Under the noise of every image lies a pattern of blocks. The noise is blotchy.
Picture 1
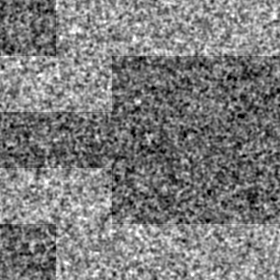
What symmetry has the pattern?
top and bottom mirror each other
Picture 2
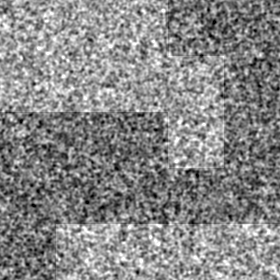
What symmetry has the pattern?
no symmetry
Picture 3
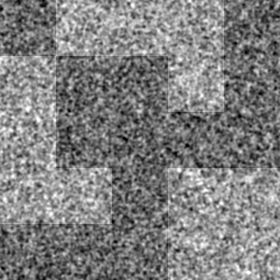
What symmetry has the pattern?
mirrored about the diagonal from the top left
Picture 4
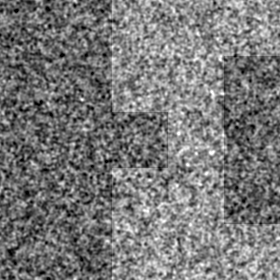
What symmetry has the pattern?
top and bottom mirror each other
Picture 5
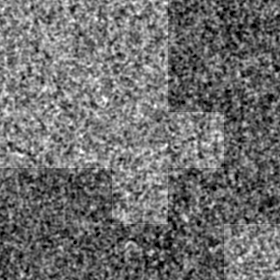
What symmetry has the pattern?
mirrored about the diagonal from the top left
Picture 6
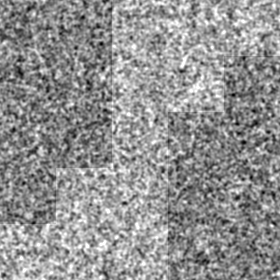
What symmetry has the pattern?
the same after a half turn
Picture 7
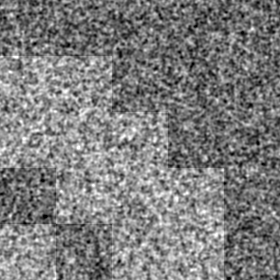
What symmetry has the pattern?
mirrored about the diagonal from the bottom left
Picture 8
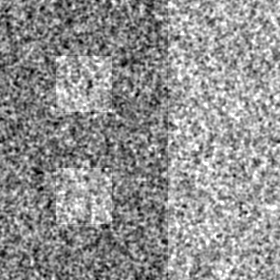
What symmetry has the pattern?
top and bottom mirror each other
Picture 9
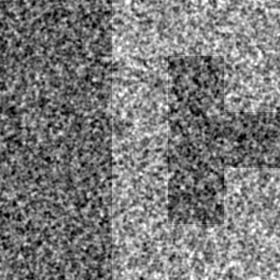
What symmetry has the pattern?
top and bottom mirror each other
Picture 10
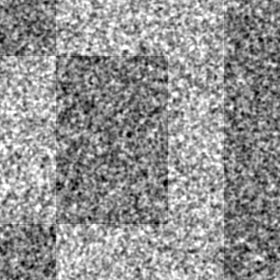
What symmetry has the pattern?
top and bottom mirror each other
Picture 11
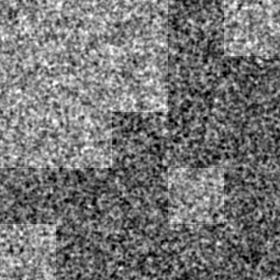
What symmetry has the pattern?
mirrored about the diagonal from the top left
